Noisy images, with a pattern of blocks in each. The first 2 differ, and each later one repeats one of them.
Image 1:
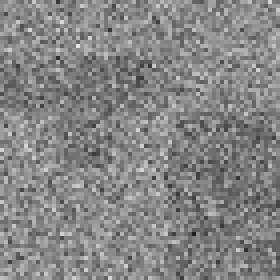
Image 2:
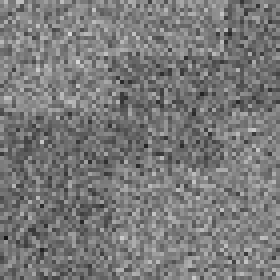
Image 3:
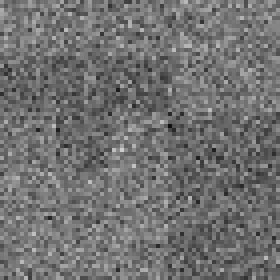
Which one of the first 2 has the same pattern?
1
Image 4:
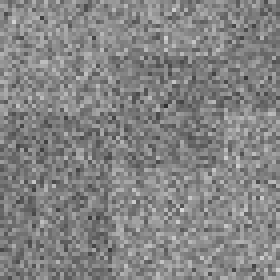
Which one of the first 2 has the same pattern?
2
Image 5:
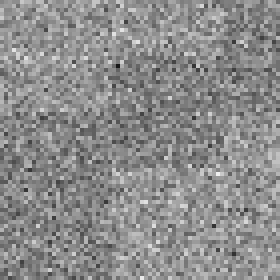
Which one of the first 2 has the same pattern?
2
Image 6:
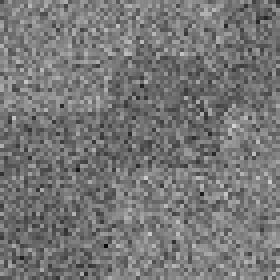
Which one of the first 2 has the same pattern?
2
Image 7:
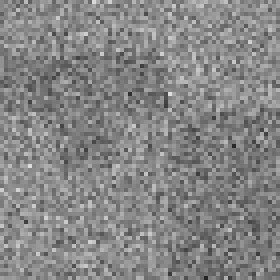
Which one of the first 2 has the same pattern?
1
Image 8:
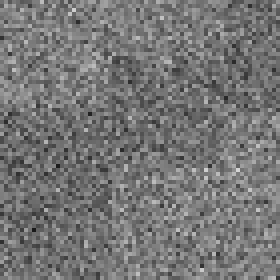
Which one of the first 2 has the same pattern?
2
